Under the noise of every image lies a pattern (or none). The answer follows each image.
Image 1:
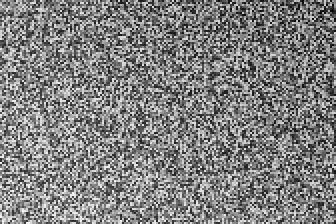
a smooth slope
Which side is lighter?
bottom left
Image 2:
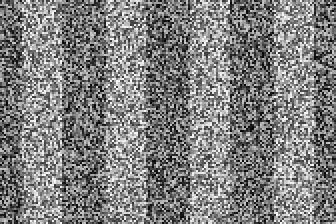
vertical stripes
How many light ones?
4
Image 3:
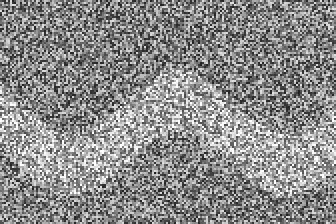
a wavy band
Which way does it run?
left to right
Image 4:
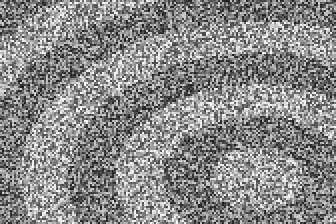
rings round one point
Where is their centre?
bottom right
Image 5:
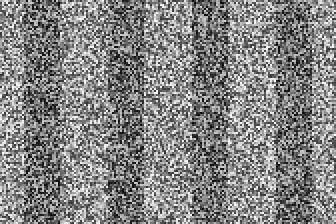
vertical stripes
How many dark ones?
4
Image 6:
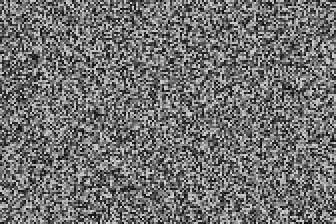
only noise
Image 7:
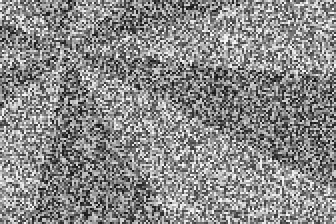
spokes from one point
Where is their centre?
top left
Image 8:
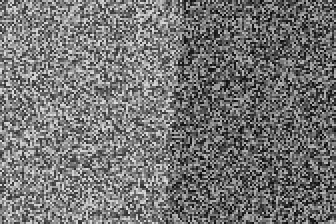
a sharp edge
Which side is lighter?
left
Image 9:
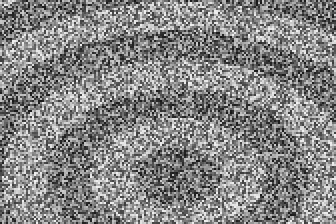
rings round one point
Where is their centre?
bottom middle
